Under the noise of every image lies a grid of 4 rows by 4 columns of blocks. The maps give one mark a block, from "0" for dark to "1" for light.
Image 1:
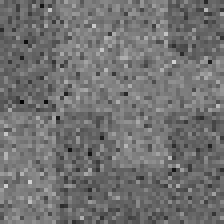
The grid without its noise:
0110
0111
1010
1000
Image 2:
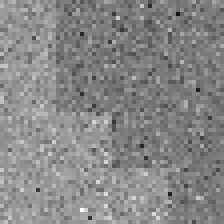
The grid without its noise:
1000
1000
1100
1110
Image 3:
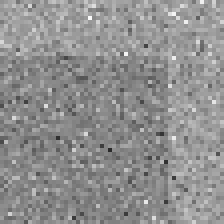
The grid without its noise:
1111
0001
0001
0001
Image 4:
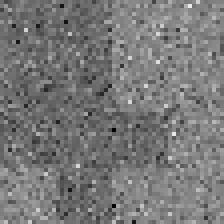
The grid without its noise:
0011
0011
0001
1011
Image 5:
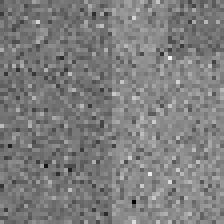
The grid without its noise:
0010
0011
0011
0011
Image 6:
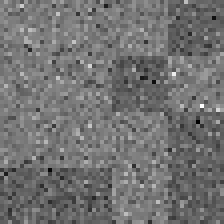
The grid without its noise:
1110
1101
1110
0010
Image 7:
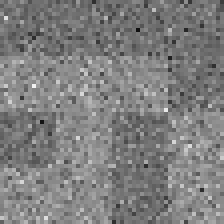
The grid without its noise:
0000
1110
0101
1101
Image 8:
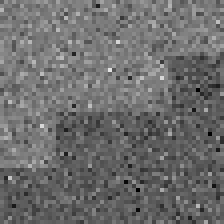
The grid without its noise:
1111
1110
1000
0000
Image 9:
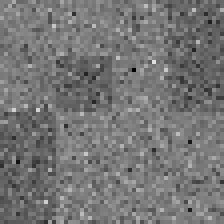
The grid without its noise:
1110
1010
0111
0111
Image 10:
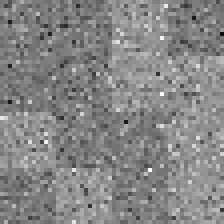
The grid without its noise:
0010
0011
1001
0101
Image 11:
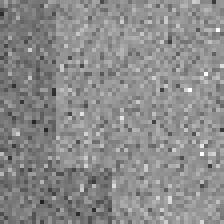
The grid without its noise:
0111
0111
0111
0011
